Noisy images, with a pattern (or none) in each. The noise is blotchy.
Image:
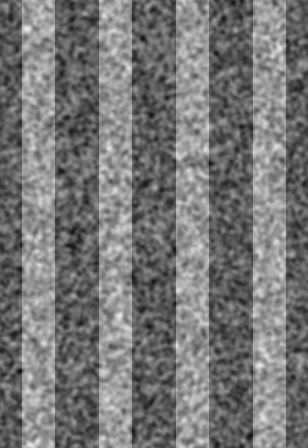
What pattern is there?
vertical stripes
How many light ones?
4
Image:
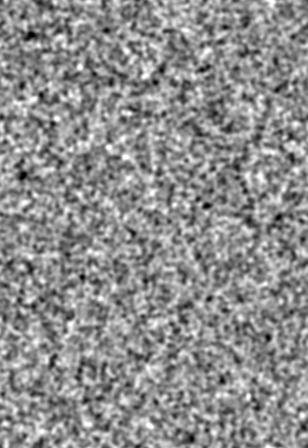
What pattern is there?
only noise
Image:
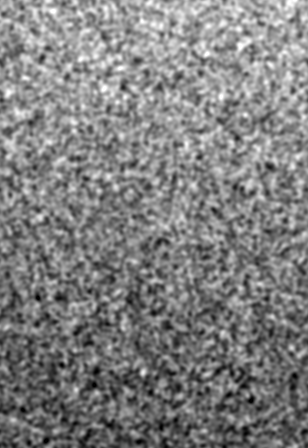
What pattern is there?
a smooth slope
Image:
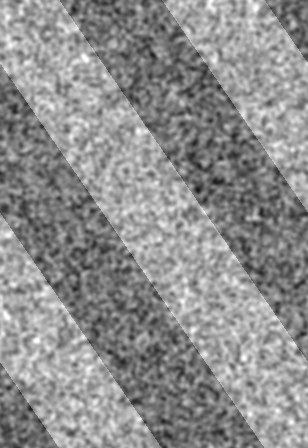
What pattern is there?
diagonal stripes
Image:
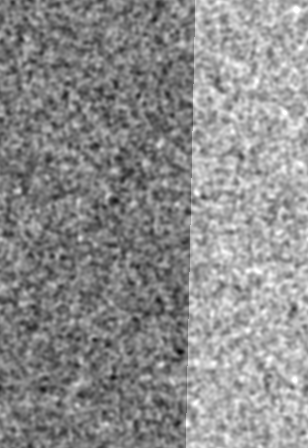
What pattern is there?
a sharp edge
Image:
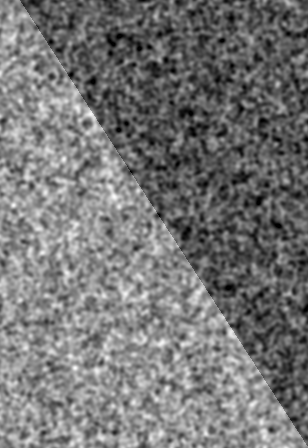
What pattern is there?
a sharp edge
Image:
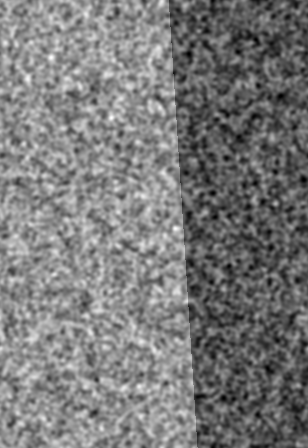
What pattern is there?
a sharp edge
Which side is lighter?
left
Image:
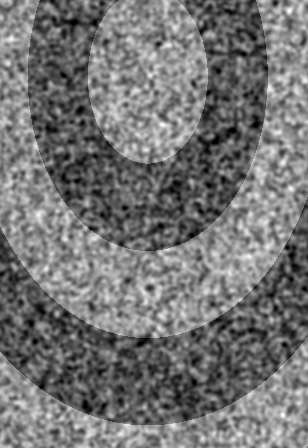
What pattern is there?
rings round one point
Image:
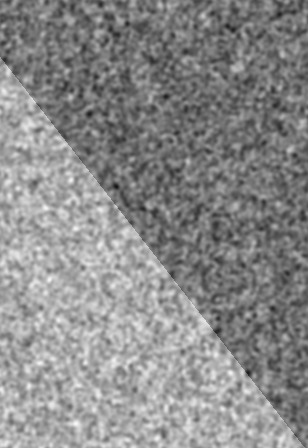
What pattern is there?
a sharp edge
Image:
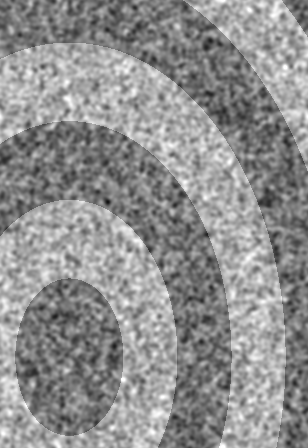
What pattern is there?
rings round one point
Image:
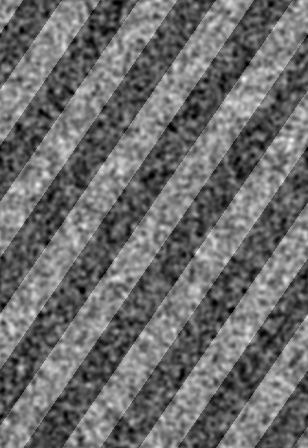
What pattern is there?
diagonal stripes
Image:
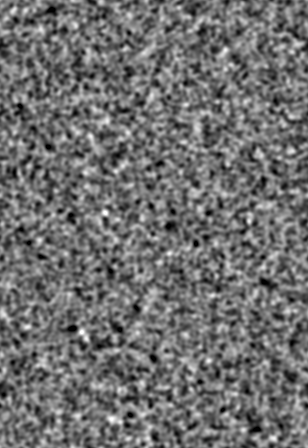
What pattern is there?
only noise
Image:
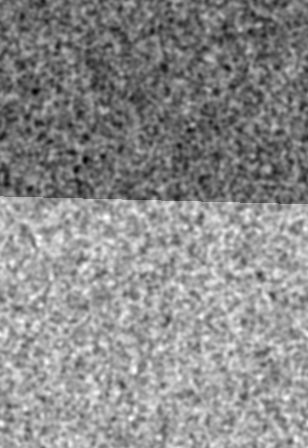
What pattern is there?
a sharp edge
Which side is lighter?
bottom
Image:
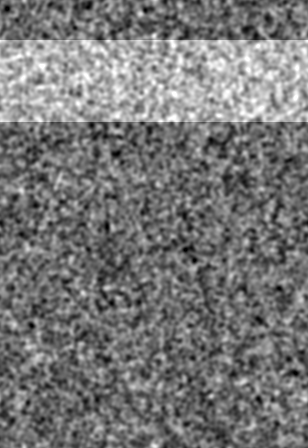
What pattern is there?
one horizontal stripe
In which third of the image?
top
